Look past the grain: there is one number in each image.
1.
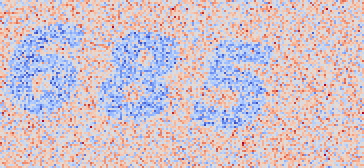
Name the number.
685
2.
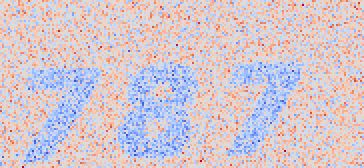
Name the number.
787
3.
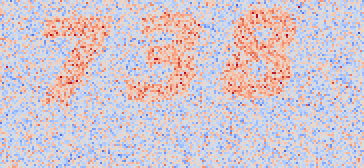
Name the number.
738
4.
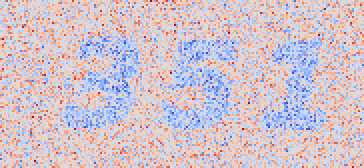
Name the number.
351
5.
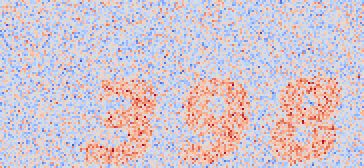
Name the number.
398
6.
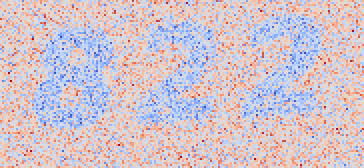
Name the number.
822
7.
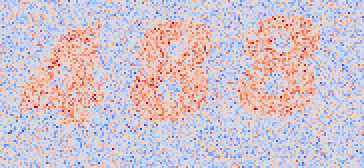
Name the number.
488
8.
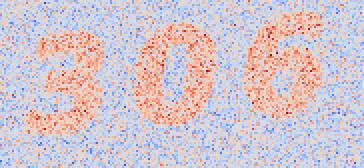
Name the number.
306
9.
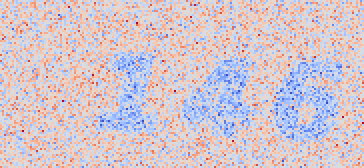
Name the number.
146
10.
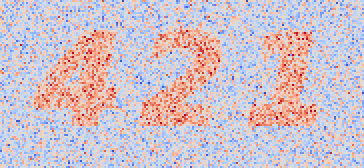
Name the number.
421
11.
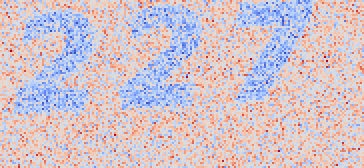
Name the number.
227
